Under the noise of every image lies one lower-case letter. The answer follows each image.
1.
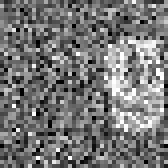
g
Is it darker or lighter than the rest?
lighter
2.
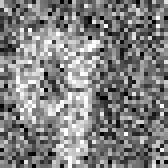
q
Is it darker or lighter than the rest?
lighter
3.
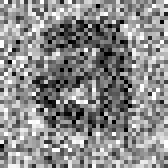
a
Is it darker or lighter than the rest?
darker
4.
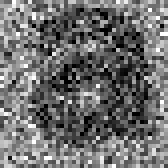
a
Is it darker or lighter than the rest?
darker
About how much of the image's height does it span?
nearly all
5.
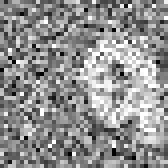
q
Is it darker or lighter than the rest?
lighter
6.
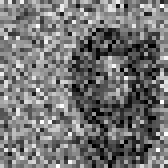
g
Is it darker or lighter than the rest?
darker
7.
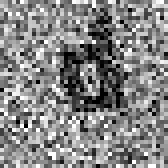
d
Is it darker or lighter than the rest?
darker
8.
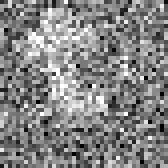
t
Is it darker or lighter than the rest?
lighter
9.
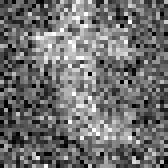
t
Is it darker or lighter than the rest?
lighter
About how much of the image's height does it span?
nearly all
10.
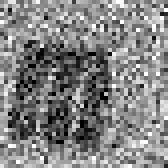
m
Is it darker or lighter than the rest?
darker
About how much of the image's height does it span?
two thirds
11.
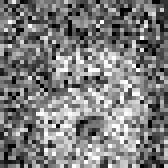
a
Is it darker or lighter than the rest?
lighter
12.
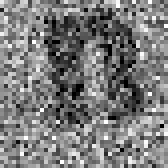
n
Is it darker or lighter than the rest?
darker
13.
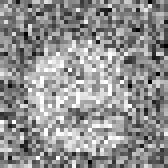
e
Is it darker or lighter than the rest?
lighter
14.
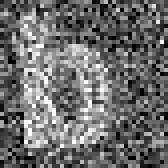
b
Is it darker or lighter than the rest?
lighter
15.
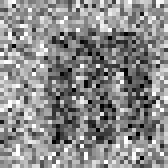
m
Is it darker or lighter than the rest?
darker
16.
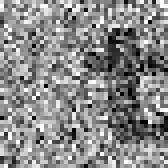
t
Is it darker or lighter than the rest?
darker
